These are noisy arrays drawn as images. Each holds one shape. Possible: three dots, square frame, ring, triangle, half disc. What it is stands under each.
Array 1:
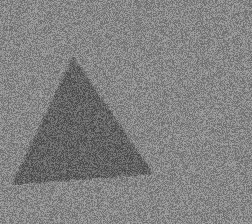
triangle
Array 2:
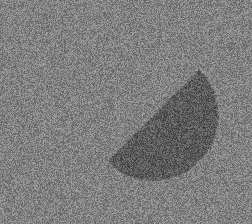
half disc
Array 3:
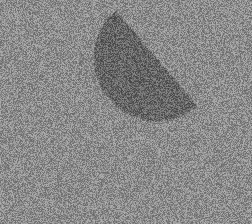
half disc
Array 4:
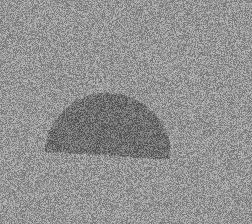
half disc
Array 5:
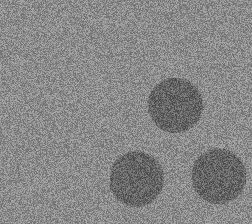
three dots
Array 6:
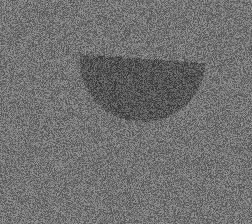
half disc
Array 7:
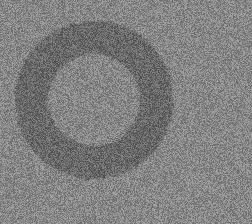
ring
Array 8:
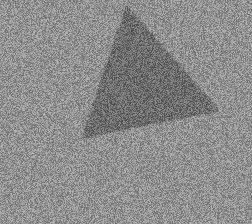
triangle
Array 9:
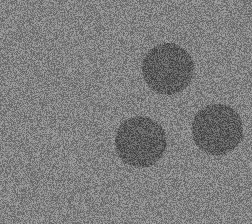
three dots
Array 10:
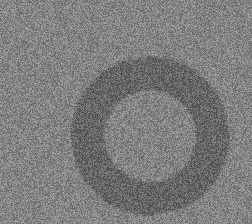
ring
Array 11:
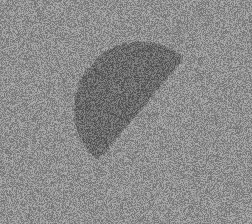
half disc
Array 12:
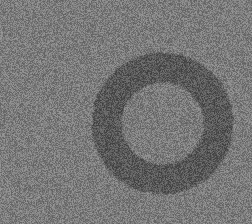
ring
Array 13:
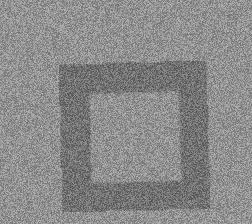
square frame
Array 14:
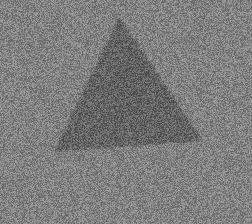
triangle
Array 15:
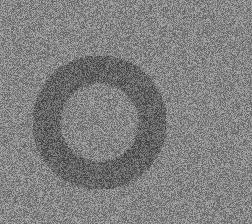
ring
